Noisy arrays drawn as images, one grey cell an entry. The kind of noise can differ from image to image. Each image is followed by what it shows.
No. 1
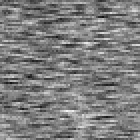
streaked along the rows
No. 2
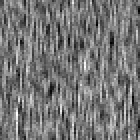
streaked along the columns
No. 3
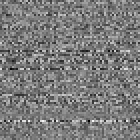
rows of uneven size
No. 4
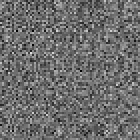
low rank plus noise
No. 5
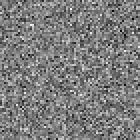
independent entries
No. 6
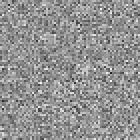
low rank plus noise
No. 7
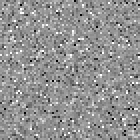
heavy tails
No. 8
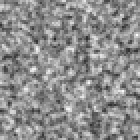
blotchy
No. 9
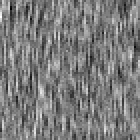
streaked along the columns
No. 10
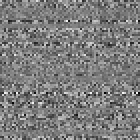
rows of uneven size
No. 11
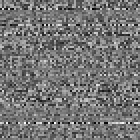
rows of uneven size
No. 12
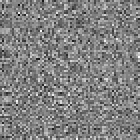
low rank plus noise
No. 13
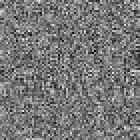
low rank plus noise
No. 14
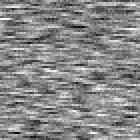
streaked along the rows
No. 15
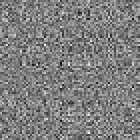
low rank plus noise
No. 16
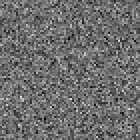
independent entries
